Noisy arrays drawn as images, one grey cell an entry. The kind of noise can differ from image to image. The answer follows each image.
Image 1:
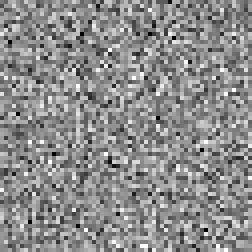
independent entries
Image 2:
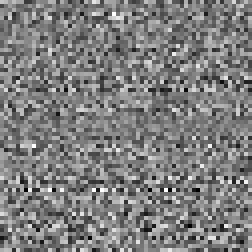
rows of uneven size
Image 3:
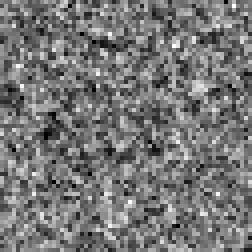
blotchy
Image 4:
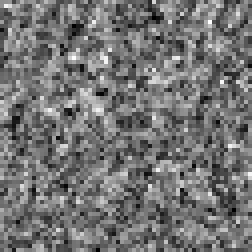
blotchy
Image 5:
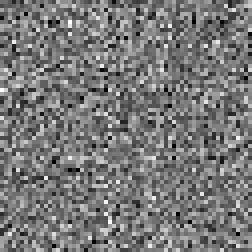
low rank plus noise
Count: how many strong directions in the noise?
two
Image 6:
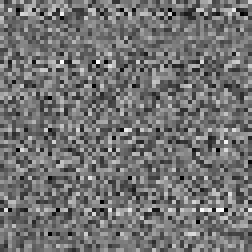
rows of uneven size
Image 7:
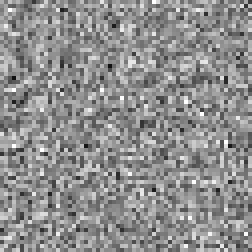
low rank plus noise
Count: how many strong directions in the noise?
two
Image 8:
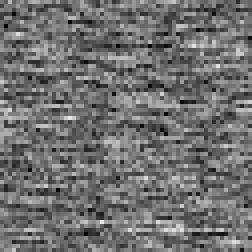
streaked along the rows
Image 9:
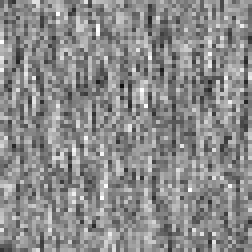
streaked along the columns
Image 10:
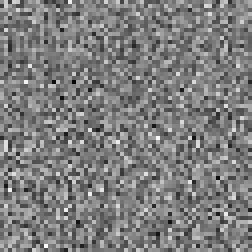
low rank plus noise
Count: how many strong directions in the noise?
two
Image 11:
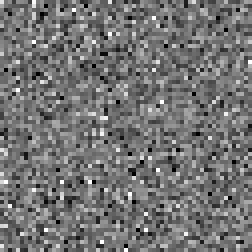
heavy tails
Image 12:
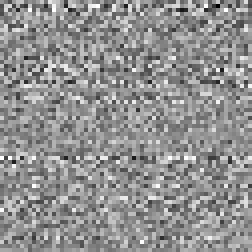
rows of uneven size
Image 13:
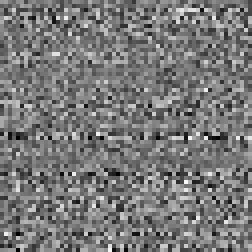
rows of uneven size
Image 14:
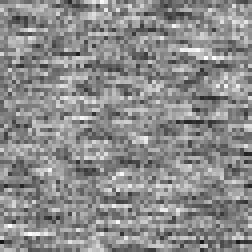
streaked along the rows
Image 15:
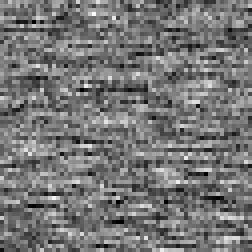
streaked along the rows
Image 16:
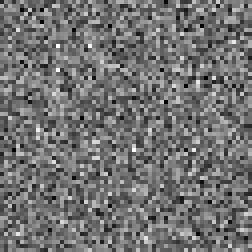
independent entries
